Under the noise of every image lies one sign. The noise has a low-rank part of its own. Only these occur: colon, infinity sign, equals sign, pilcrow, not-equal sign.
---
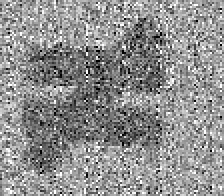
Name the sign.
not-equal sign
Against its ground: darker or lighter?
darker
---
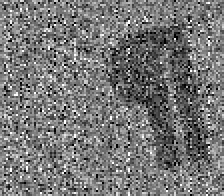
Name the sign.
pilcrow
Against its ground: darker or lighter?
darker
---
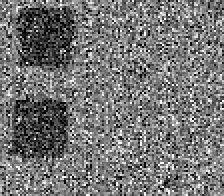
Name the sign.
colon
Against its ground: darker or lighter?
darker
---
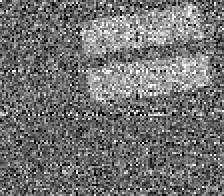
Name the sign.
equals sign
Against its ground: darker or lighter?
lighter
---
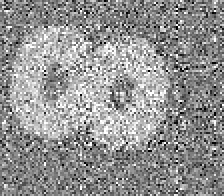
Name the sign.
infinity sign
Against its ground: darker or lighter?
lighter
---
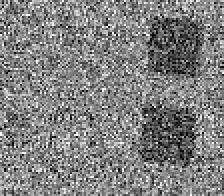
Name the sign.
colon
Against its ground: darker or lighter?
darker
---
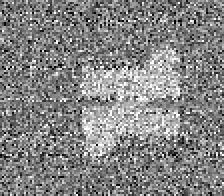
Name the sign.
not-equal sign
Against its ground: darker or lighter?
lighter
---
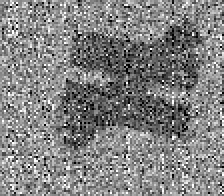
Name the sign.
not-equal sign
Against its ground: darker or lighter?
darker
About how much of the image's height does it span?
two thirds
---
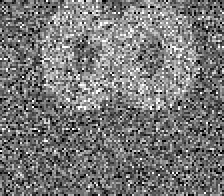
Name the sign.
infinity sign
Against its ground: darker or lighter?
lighter
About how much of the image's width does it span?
two thirds
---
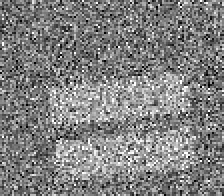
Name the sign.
equals sign
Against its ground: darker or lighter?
lighter
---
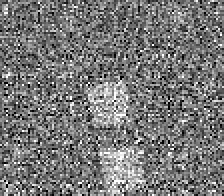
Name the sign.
colon
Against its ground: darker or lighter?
lighter
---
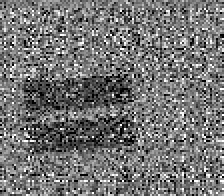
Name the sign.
equals sign
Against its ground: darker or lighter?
darker
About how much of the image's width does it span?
half
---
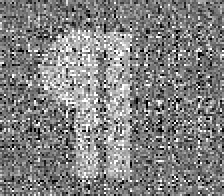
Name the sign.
pilcrow
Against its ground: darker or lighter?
lighter
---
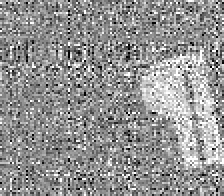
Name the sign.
pilcrow
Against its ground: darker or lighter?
lighter
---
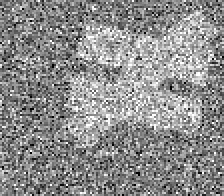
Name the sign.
not-equal sign
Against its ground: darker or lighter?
lighter
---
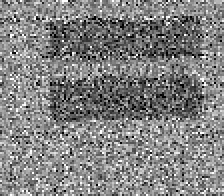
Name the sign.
equals sign
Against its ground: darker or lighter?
darker
